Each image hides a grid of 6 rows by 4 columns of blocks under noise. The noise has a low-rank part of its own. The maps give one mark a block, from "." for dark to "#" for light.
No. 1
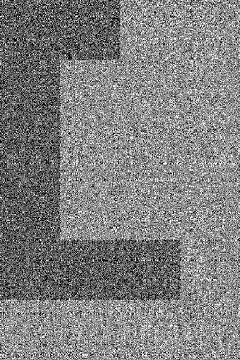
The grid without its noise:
. . # #
. # # #
. # # #
. # # #
. . . #
# # # #
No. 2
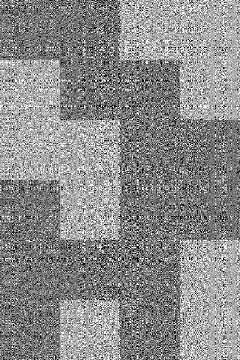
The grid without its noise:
. . # #
# . . #
# # . .
. # . .
. . . #
. # . #
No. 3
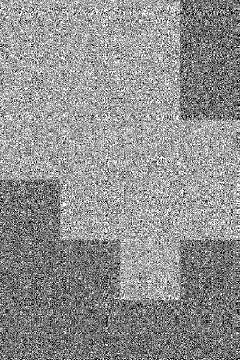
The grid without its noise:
# # # .
# # # .
# # # #
. # # #
. . # .
. . . .
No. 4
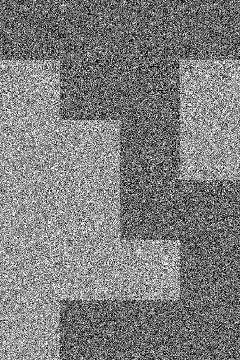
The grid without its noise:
. . . .
# . . #
# # . #
# # . .
# # # .
# . . .
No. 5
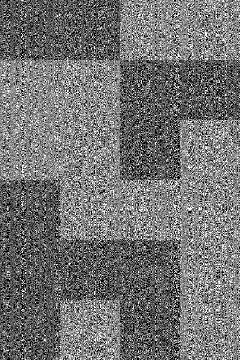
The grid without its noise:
. . # #
# # . .
# # . #
. # # #
. . . #
. # . #
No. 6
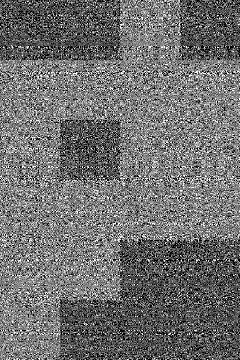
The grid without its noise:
. . # .
# # # #
# . # #
# # # #
# # . .
# . . .
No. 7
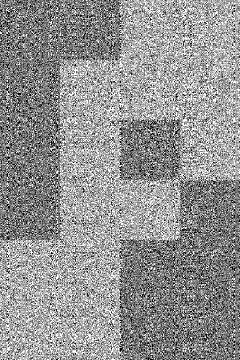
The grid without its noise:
. . # #
. # # #
. # . #
. # # .
# # . .
# # . .
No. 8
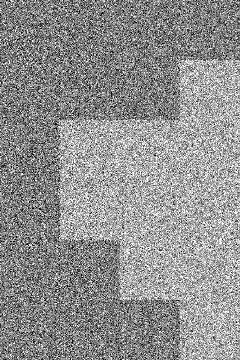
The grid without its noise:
. . . .
. . . #
. # # #
. # # #
. . # #
. . . #
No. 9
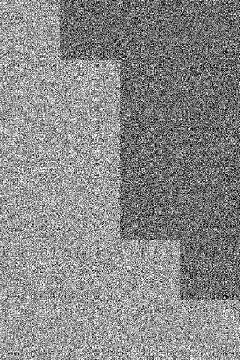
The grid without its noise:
# . . .
# # . .
# # . .
# # . .
# # # .
# # # #
